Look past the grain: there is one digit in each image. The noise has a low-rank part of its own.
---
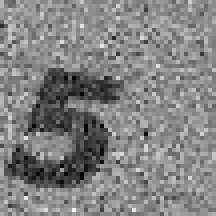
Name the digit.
5
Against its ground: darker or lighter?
darker
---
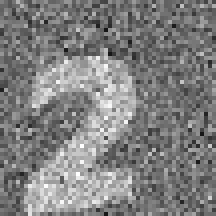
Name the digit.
2
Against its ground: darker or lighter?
lighter
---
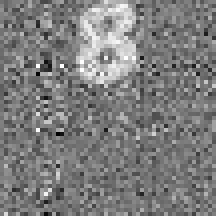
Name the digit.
8
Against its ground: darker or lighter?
lighter
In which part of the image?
top middle
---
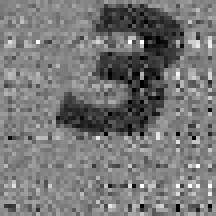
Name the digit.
3
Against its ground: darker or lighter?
darker
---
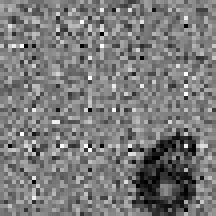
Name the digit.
6
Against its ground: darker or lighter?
darker
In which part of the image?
bottom right
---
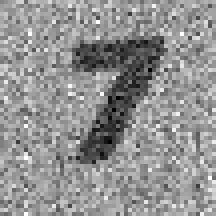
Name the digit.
7
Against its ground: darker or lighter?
darker
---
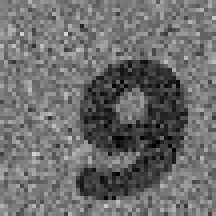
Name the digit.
9
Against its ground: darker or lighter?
darker
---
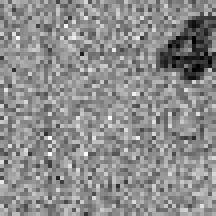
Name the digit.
4
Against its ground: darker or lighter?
darker
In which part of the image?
top right
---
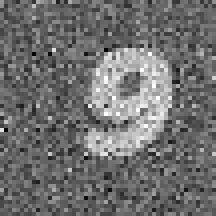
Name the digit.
9
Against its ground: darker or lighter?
lighter
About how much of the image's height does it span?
half
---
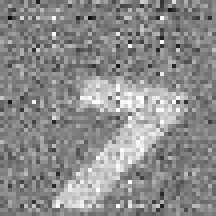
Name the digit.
7
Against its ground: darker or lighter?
lighter
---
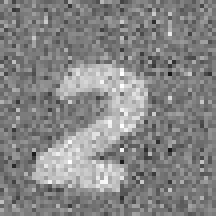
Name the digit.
2
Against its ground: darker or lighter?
lighter
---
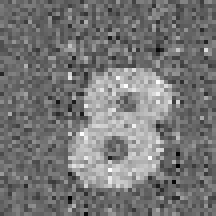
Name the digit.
8
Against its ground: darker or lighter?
lighter
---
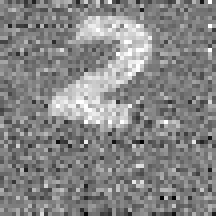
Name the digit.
2
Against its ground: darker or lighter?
lighter
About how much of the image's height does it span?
half
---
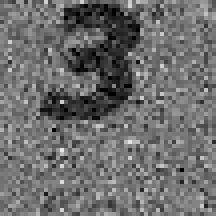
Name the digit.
3
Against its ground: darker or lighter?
darker
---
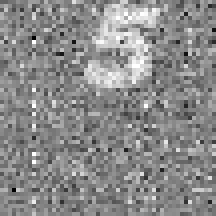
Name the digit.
5
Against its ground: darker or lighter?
lighter
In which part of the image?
top middle
